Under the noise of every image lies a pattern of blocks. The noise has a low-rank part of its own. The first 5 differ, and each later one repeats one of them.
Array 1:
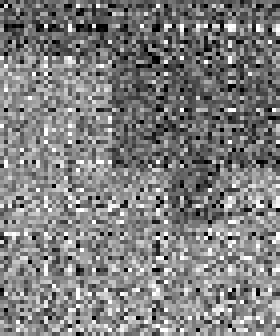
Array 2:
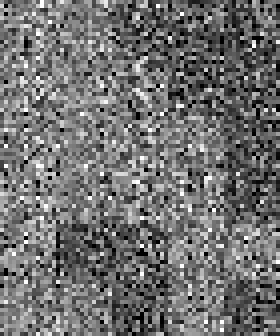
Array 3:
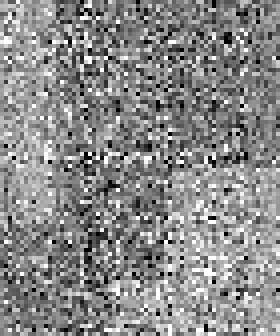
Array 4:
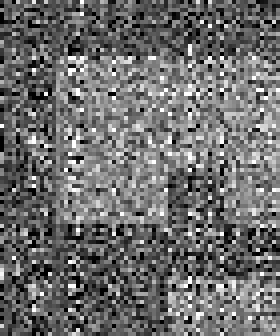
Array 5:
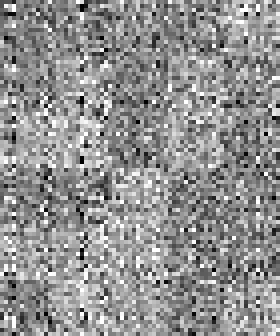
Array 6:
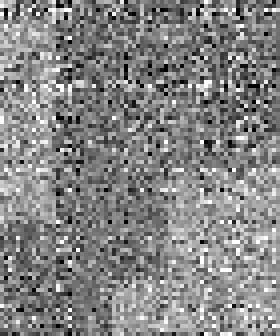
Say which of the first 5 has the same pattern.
3
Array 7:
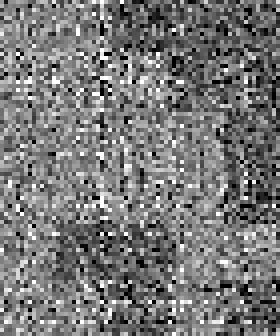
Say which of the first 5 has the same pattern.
2
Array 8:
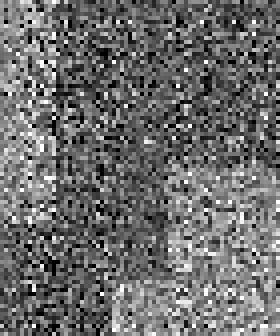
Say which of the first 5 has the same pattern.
3
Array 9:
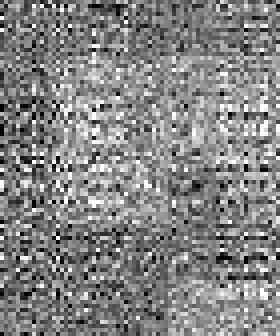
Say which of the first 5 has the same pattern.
4
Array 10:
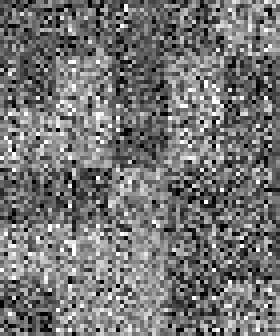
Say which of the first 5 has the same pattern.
5
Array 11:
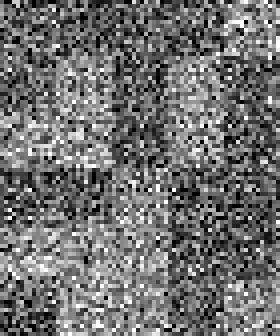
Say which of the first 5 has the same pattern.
5
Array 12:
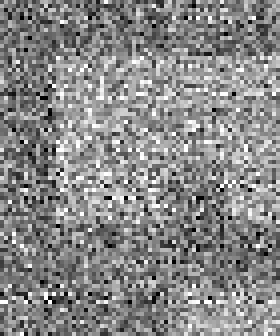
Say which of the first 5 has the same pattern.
4
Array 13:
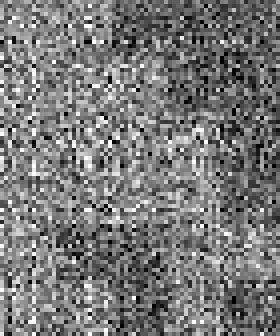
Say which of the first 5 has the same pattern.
2
